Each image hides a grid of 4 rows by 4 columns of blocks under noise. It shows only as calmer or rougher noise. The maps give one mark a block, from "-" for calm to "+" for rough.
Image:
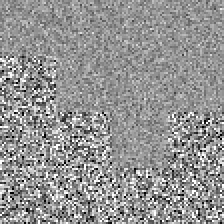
- - - -
+ - - -
+ + - +
+ + + +
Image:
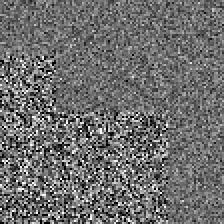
- - - -
+ - - -
+ + + -
+ + + -
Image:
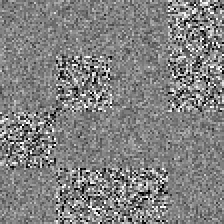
- - - +
- + - +
+ - - -
- + + -
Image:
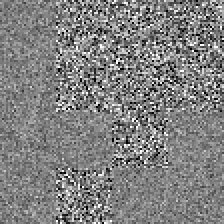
- + + +
- + + +
- - + -
- + - -
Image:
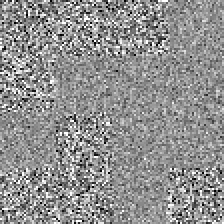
+ + + -
+ - - -
- + - -
+ + - +
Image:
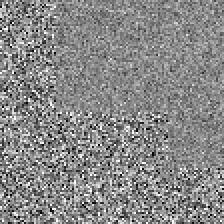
+ - - -
+ - - -
+ + + -
+ + + +
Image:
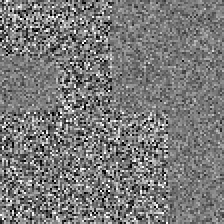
+ + - -
- + - -
+ + + -
+ + + -
